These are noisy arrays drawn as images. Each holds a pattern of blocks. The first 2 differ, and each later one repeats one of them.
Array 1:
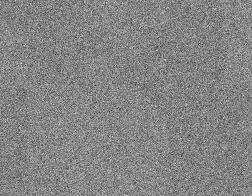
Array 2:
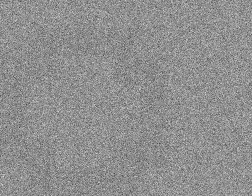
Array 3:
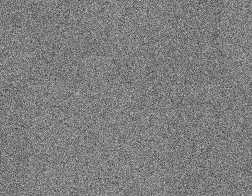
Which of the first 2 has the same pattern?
1
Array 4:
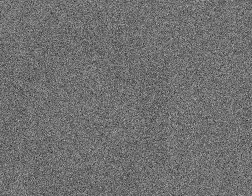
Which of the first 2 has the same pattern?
2
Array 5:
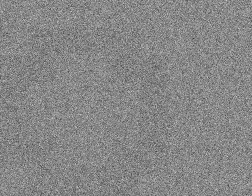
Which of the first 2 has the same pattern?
2
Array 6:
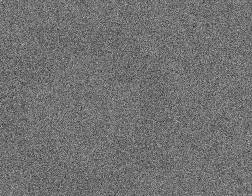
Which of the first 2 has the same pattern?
2
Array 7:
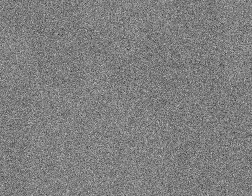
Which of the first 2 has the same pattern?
1
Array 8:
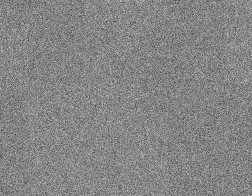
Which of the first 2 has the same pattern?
1
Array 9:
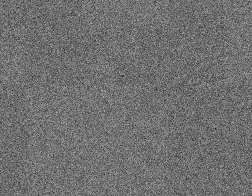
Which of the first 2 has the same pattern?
1
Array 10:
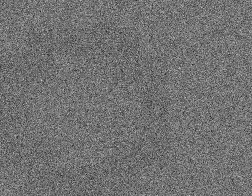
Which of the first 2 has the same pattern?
2
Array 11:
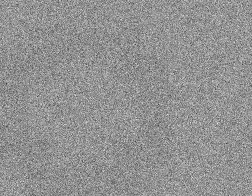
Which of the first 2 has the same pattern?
2
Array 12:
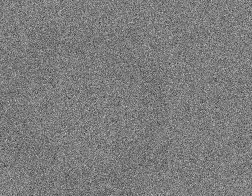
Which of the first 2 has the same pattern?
2
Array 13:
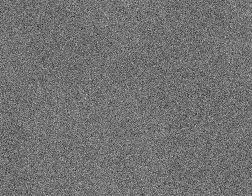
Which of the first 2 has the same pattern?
1
